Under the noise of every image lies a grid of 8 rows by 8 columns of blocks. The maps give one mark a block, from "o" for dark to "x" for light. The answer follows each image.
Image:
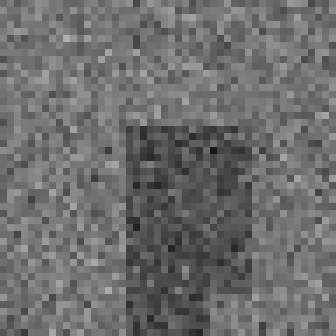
x x x x x x x x
x x x x x x x x
x x x x x x x x
x x x o o o x x
x x x o o o x x
x x x o o o x x
x x x o o o x x
x x x o o x x x
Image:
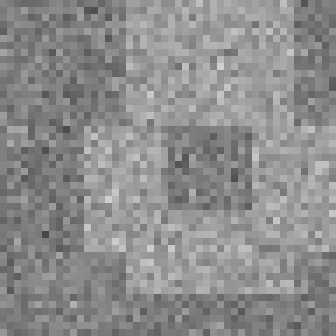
o o o x x x x o
o o o x x x x o
o o o x x x x o
o o x x o o x x
o o x x o o x x
o o x x x x x x
o o o x x x x o
o o o o o o o o
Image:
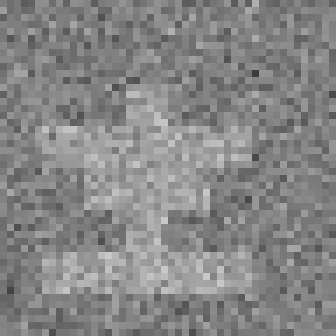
o o o o o o o o
o o o o o o o o
o o o x o o o o
o x x x x x o o
o o x x x o o o
o o o x o o o o
o x x x x x o o
o o o o o o o o
